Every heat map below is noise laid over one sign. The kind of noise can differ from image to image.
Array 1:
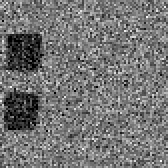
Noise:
independent entries
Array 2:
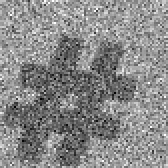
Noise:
independent entries
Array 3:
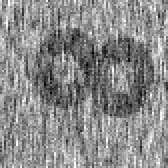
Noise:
streaked along the columns
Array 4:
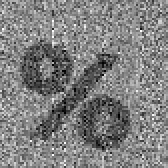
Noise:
columns of uneven size
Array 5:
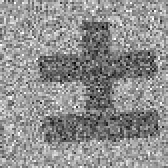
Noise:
low rank plus noise
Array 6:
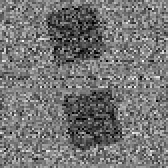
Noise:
rows of uneven size
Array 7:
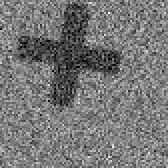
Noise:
low rank plus noise
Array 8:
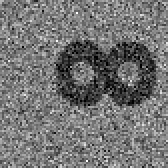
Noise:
independent entries
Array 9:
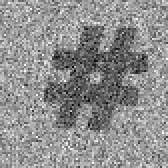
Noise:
independent entries
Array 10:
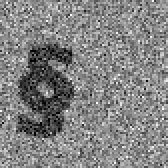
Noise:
independent entries
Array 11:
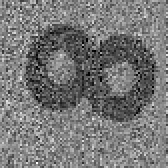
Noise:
columns of uneven size
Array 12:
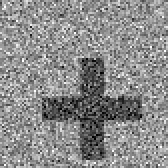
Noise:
independent entries
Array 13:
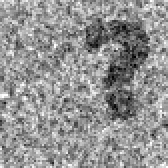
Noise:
blotchy
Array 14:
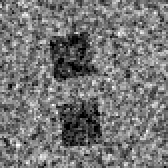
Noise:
blotchy
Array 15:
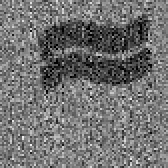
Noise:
columns of uneven size
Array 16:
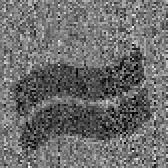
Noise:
columns of uneven size
